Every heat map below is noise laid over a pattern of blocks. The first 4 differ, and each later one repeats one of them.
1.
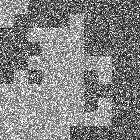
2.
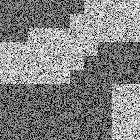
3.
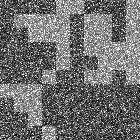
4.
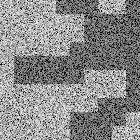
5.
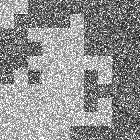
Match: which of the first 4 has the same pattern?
1
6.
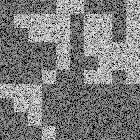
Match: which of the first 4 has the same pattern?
3
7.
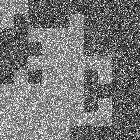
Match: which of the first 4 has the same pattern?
1
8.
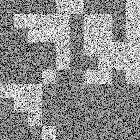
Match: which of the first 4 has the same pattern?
3
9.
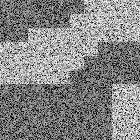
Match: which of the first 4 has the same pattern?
2
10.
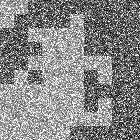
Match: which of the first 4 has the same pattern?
1
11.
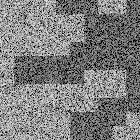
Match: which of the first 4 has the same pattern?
4
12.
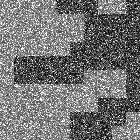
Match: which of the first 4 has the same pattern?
4
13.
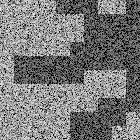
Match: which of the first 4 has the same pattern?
4
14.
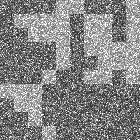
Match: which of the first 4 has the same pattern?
3
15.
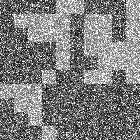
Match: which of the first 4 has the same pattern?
3
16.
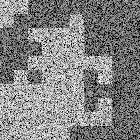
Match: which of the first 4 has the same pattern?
1
